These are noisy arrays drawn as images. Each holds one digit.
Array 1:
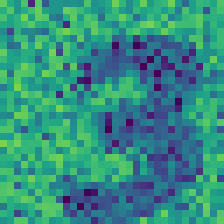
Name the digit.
3
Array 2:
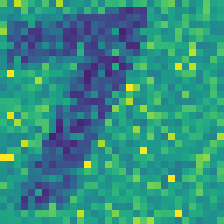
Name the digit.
7
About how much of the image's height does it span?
nearly all
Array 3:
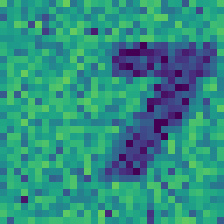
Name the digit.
7
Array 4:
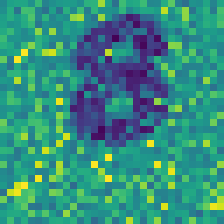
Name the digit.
8
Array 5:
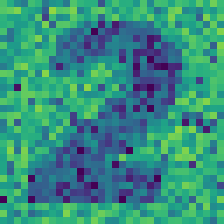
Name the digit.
2
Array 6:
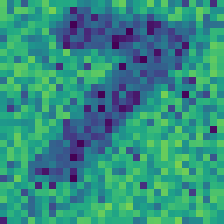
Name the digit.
7
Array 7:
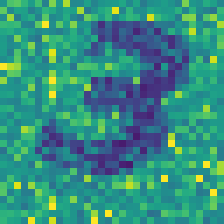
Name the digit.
3
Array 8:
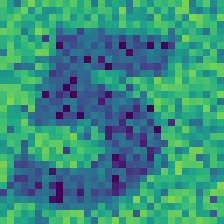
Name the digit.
5
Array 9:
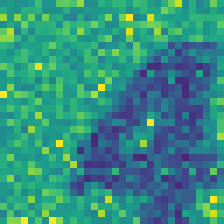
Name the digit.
4
